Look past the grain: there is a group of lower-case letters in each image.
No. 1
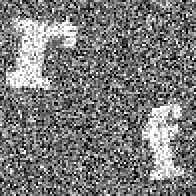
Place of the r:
top left
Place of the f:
bottom right
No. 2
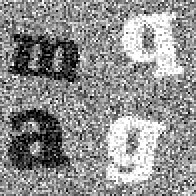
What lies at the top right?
q
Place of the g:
bottom right
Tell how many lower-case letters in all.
4
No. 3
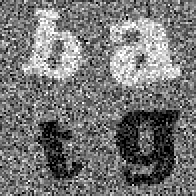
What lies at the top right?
a
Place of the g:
bottom right
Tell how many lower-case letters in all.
4
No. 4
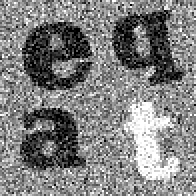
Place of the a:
bottom left
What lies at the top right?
q
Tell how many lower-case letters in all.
4
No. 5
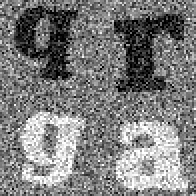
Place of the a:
bottom right
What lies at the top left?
q
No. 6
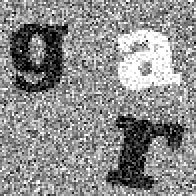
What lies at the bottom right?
r
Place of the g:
top left
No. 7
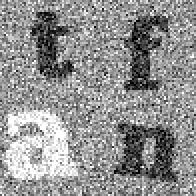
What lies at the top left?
t
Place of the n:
bottom right
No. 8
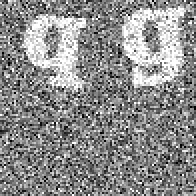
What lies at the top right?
g
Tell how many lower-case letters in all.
2
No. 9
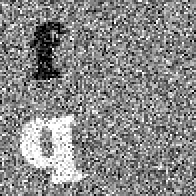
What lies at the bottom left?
q
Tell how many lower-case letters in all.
2
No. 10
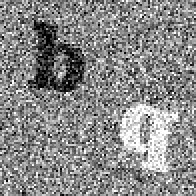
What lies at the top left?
b
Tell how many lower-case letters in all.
2
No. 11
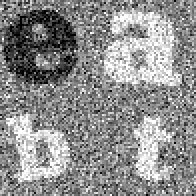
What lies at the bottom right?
t
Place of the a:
top right
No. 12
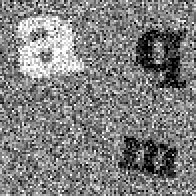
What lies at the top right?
q
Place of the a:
top left
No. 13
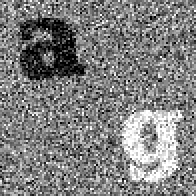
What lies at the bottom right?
g
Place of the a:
top left
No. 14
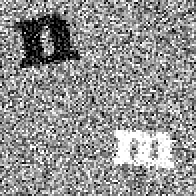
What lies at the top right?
nothing
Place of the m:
bottom right
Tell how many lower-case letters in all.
2
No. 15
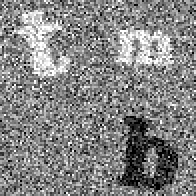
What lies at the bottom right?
b
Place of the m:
top right
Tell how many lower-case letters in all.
3
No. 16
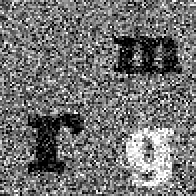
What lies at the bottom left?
r
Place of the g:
bottom right
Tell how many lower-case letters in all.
3
